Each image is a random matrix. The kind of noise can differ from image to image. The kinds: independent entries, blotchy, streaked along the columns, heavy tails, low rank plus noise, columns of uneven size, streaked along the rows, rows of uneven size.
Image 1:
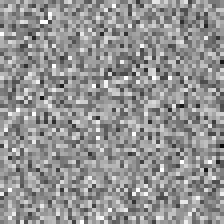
independent entries
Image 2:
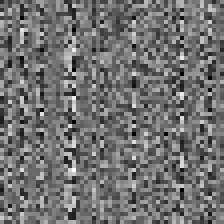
columns of uneven size
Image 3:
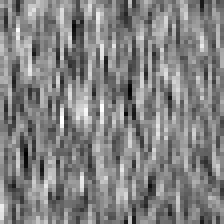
streaked along the columns
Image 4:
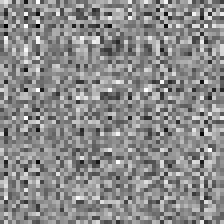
low rank plus noise
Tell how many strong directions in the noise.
two
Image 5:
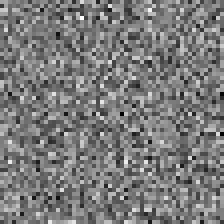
low rank plus noise
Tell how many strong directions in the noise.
five to eight
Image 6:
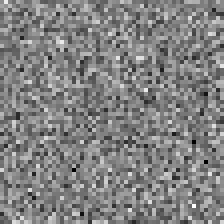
independent entries
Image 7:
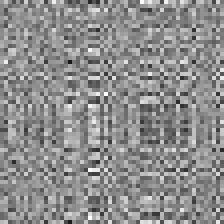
low rank plus noise
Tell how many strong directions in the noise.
one
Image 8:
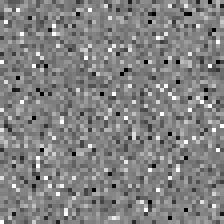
heavy tails
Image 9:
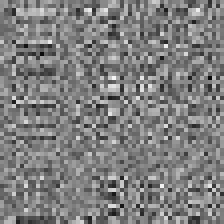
low rank plus noise
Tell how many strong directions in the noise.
two
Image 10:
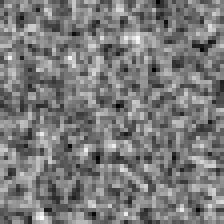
blotchy
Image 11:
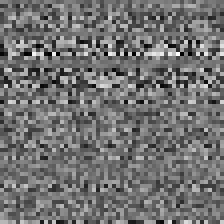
rows of uneven size
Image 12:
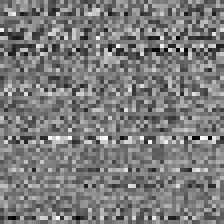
rows of uneven size
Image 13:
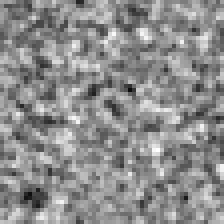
blotchy
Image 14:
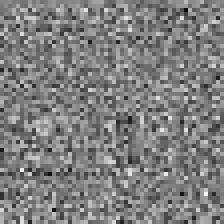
low rank plus noise
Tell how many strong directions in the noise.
five to eight
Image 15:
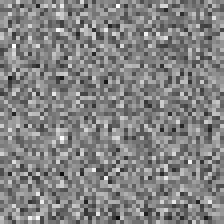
low rank plus noise
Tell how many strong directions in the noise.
five to eight
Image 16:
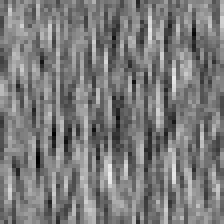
streaked along the columns
